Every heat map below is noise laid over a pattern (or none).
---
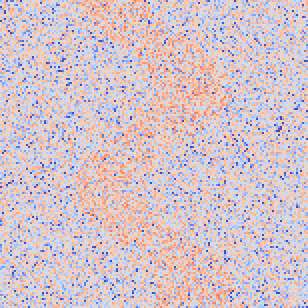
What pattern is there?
a wavy band
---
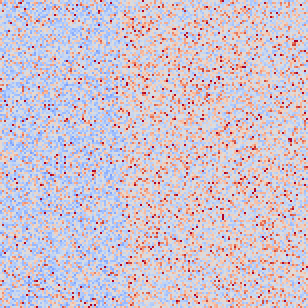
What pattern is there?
a sharp edge
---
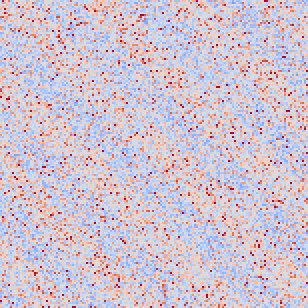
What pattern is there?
diagonal stripes
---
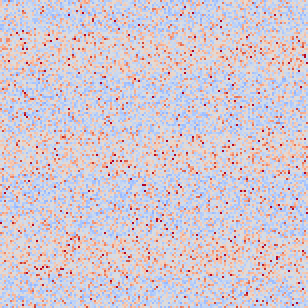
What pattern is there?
horizontal stripes
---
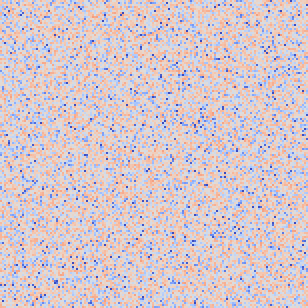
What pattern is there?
only noise
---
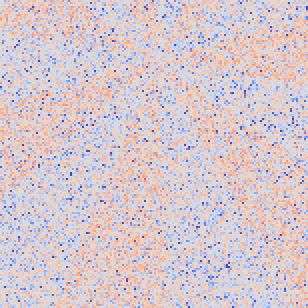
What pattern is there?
spokes from one point
